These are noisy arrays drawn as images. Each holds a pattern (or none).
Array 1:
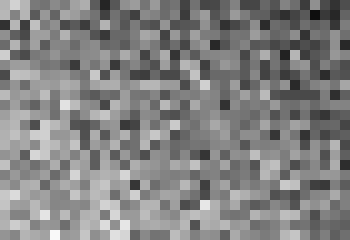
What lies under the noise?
a smooth slope
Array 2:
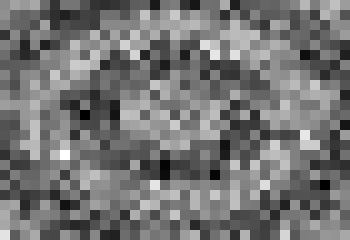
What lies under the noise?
rings round one point
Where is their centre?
centre
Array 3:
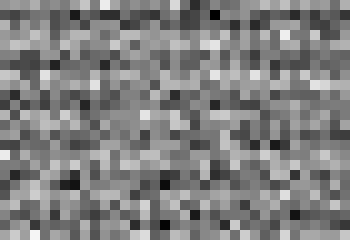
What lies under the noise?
horizontal stripes
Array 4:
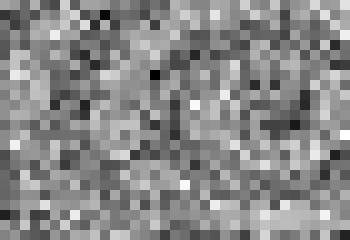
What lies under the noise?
rings round one point
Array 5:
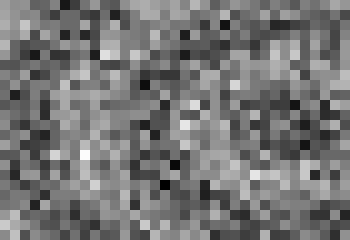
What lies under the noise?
rings round one point
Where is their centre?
middle right
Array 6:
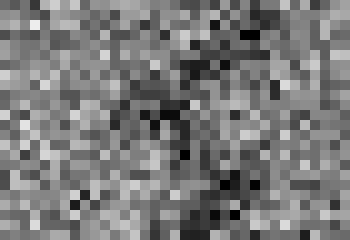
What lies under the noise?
a wavy band
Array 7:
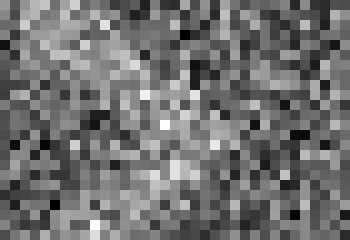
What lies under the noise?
a wavy band
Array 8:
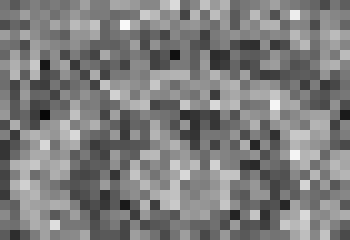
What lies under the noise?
rings round one point
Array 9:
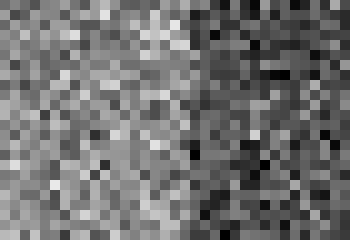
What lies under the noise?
a sharp edge
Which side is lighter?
left
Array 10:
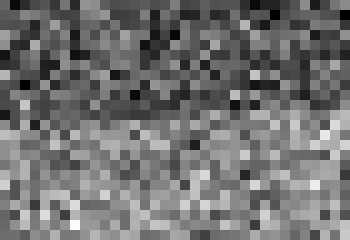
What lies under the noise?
a sharp edge
